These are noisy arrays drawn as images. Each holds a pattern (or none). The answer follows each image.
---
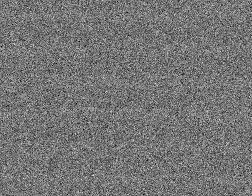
horizontal stripes
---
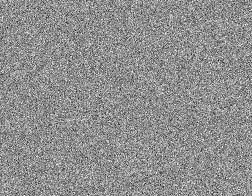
only noise
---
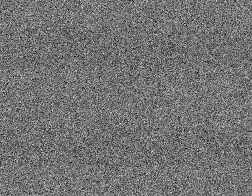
horizontal stripes
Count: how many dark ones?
2
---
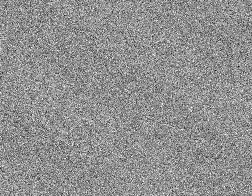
diagonal stripes
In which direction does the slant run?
top left to bottom right
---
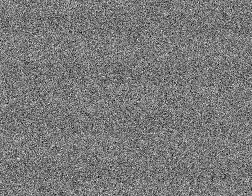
horizontal stripes
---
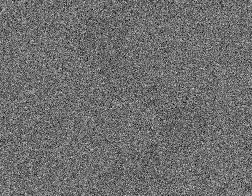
a wavy band
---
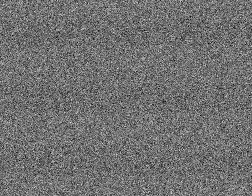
horizontal stripes
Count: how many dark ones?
3
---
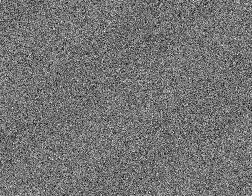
diagonal stripes
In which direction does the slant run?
bottom left to top right
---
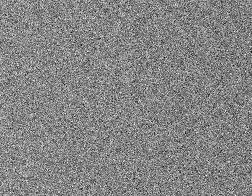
a smooth slope
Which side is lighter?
left
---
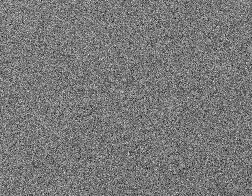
a smooth slope
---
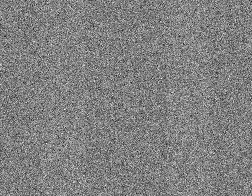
vertical stripes
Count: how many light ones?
2
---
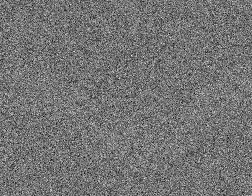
a wavy band
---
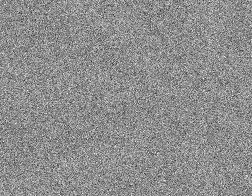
spokes from one point
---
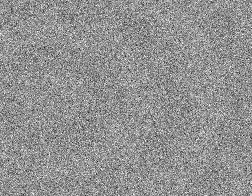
rings round one point
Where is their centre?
middle left
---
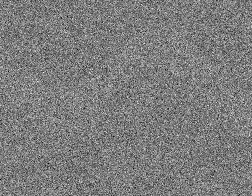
a wavy band
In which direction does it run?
left to right
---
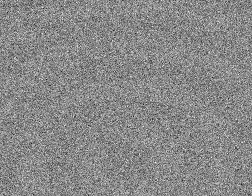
rings round one point
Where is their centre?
bottom middle
